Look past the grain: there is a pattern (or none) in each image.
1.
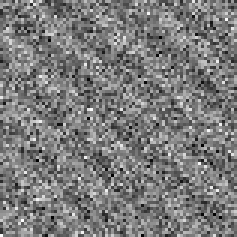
diagonal stripes
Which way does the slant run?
top left to bottom right
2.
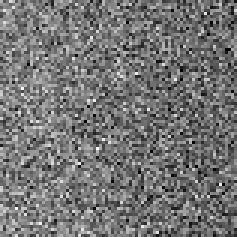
a smooth slope
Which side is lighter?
left
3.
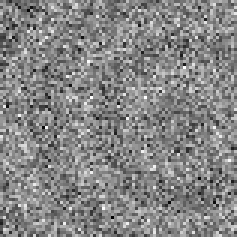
rings round one point
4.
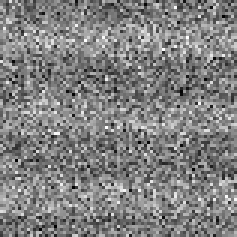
horizontal stripes
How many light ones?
3
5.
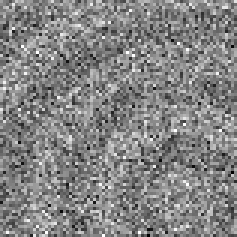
rings round one point
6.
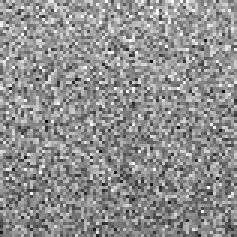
a smooth slope
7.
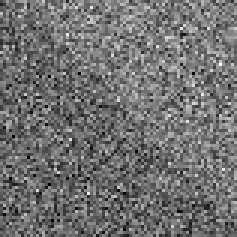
a sharp edge
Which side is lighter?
top right
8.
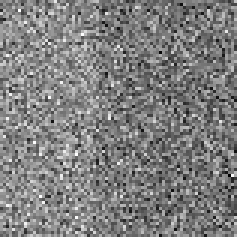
a sharp edge
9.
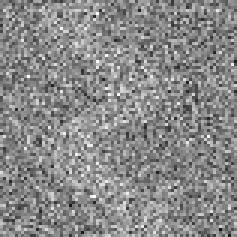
a wavy band
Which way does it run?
top to bottom
